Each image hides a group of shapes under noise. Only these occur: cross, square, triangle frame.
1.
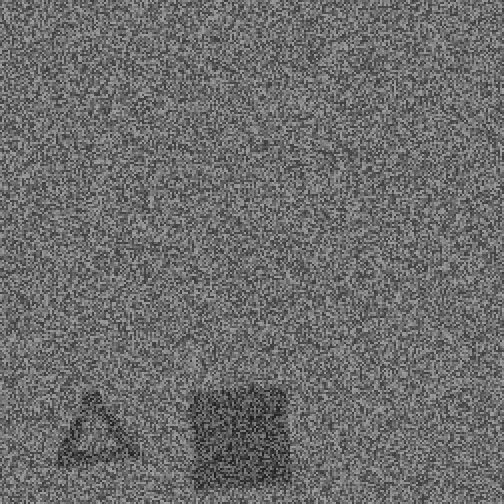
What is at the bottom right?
nothing
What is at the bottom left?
triangle frame
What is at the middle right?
nothing
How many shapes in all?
2
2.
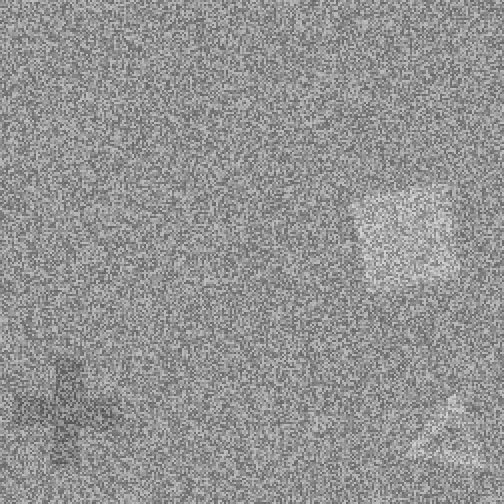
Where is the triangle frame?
bottom right
